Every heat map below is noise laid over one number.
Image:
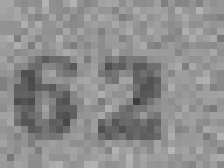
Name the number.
62
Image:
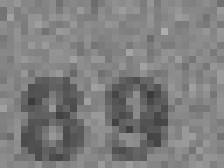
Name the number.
89
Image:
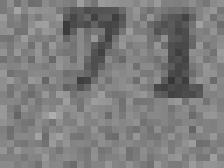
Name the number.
71
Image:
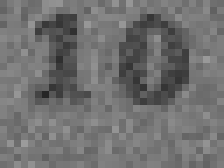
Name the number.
10
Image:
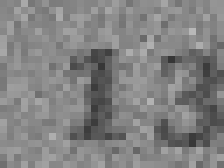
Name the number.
13
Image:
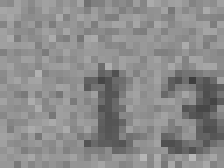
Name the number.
13
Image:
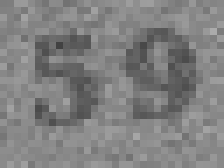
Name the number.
59
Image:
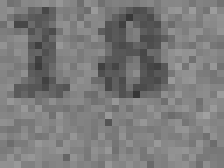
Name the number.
18
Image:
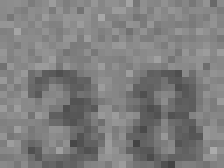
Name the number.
38
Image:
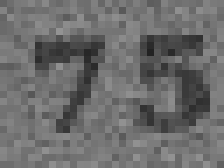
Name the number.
75
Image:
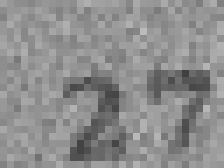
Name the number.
27
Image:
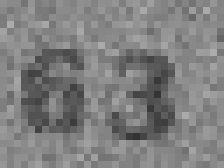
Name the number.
63
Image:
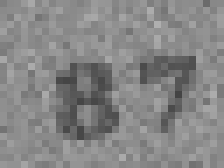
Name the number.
87
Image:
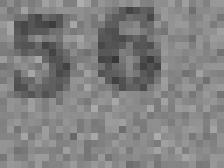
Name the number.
56
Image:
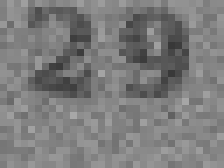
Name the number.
29
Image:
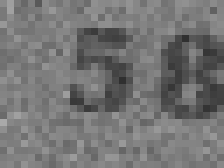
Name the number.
58
